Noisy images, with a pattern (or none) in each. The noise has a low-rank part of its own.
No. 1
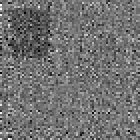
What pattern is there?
one block
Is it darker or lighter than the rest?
darker
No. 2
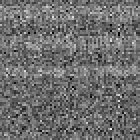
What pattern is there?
bands of rows
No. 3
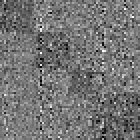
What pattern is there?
blocks along the diagonal
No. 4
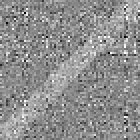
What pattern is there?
a diagonal band
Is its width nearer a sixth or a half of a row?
a sixth
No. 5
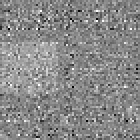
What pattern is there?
one block
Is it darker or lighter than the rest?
lighter
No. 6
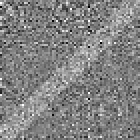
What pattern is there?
a diagonal band
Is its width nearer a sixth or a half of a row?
a sixth
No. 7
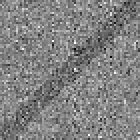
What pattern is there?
a diagonal band
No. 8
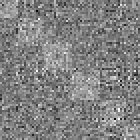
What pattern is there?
blocks along the diagonal
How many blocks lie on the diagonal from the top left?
6
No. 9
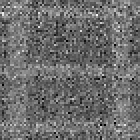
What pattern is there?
bands of rows crossing bands of columns
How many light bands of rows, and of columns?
3 and 2
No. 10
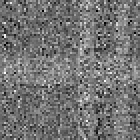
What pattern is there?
bands of rows crossing bands of columns
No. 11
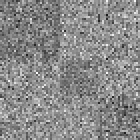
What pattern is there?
blocks along the diagonal
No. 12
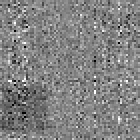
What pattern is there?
one block
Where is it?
bottom left
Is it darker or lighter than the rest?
darker
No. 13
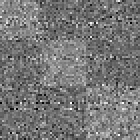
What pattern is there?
blocks along the diagonal
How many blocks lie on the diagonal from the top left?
3
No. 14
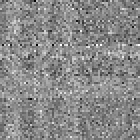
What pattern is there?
bands of rows crossing bands of columns
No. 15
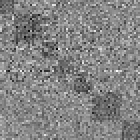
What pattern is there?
blocks along the diagonal
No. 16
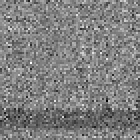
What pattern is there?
one band of rows
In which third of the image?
bottom
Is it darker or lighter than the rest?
darker
